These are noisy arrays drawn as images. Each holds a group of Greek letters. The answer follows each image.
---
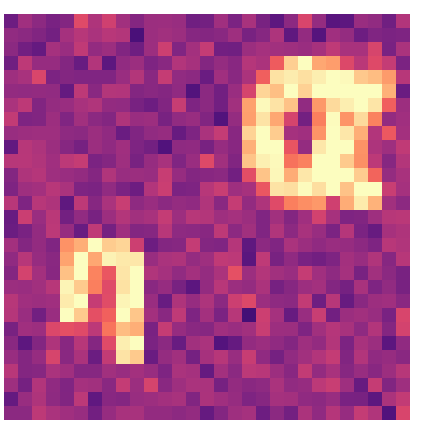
top right: light alpha; bottom left: light eta
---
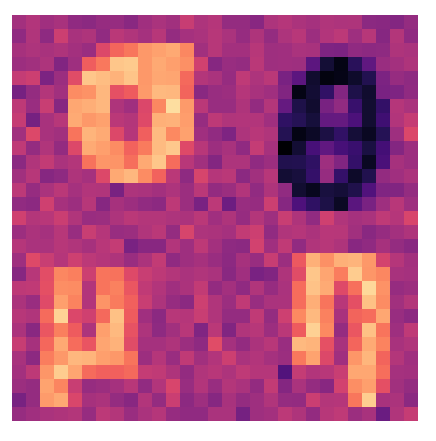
top left: light sigma; top right: dark theta; bottom left: light mu; bottom right: light eta
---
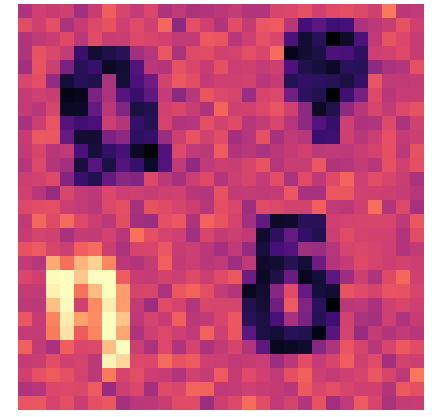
top left: dark omega; top right: dark phi; bottom left: light eta; bottom right: dark delta
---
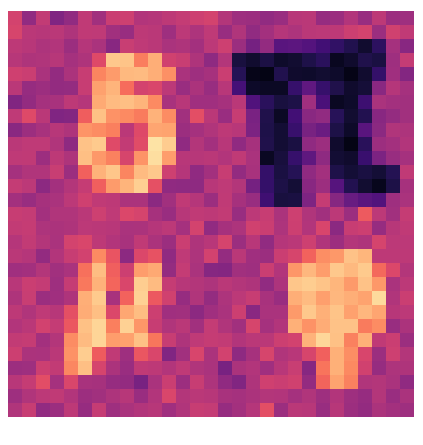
top left: light delta; top right: dark pi; bottom left: light mu; bottom right: light phi
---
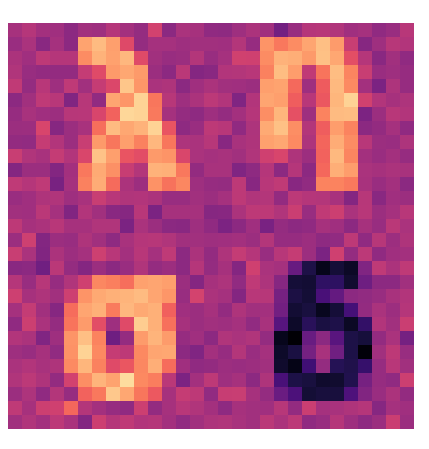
top left: light lambda; top right: light eta; bottom left: light sigma; bottom right: dark delta
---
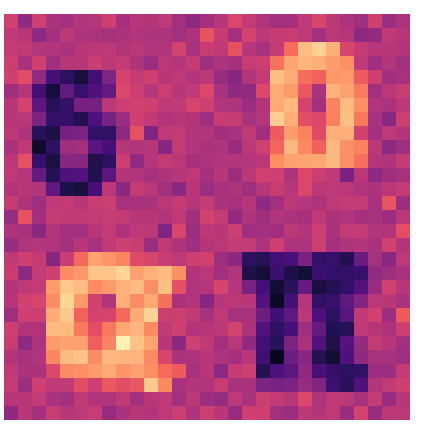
top left: dark delta; top right: light omega; bottom left: light alpha; bottom right: dark pi
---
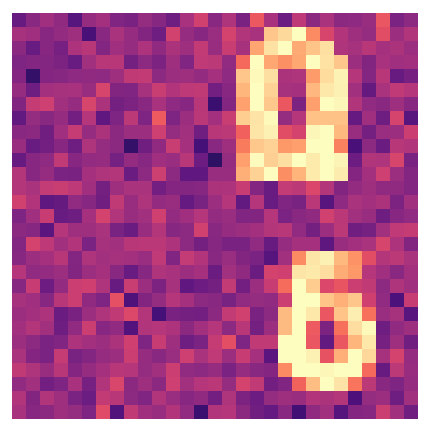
top right: light omega; bottom right: light delta
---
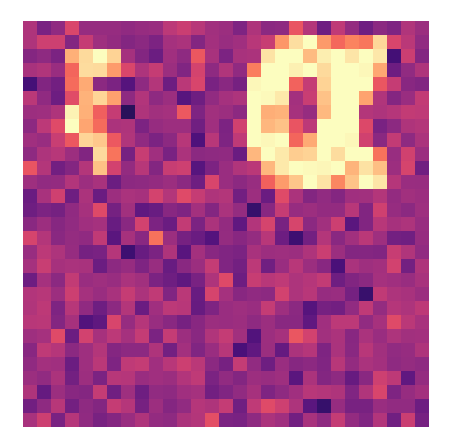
top left: light xi; top right: light alpha
